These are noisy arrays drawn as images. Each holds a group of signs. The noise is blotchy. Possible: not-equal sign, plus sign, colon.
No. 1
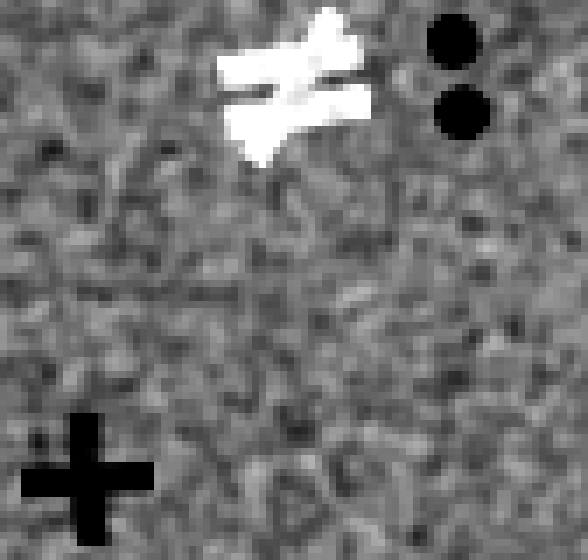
top middle: light not-equal sign; top right: dark colon; bottom left: dark plus sign
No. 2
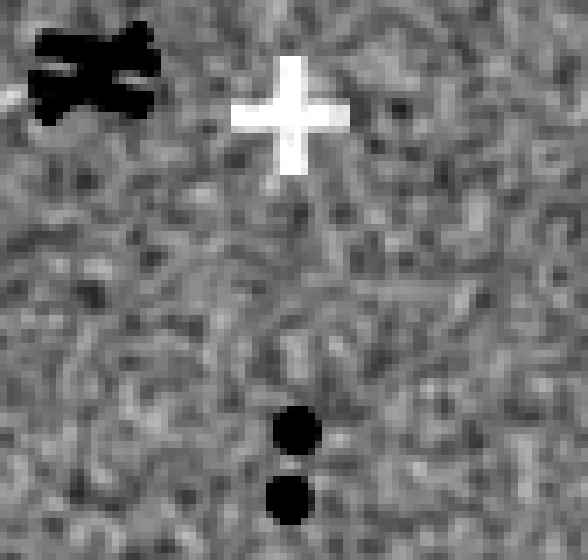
top left: dark not-equal sign; top middle: light plus sign; bottom middle: dark colon
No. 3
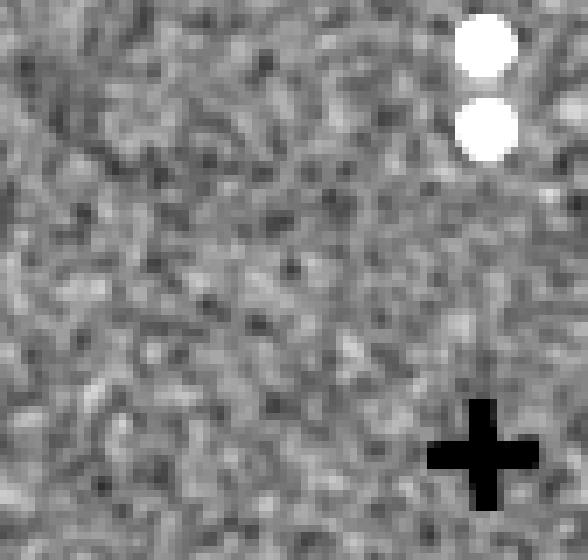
top right: light colon; bottom right: dark plus sign
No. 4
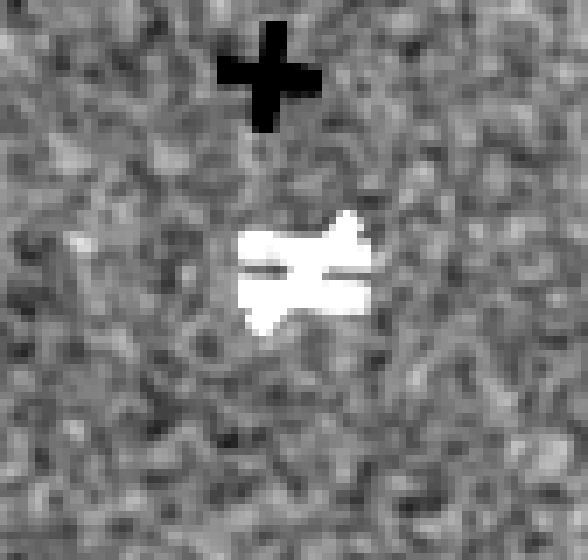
top middle: dark plus sign; centre: light not-equal sign
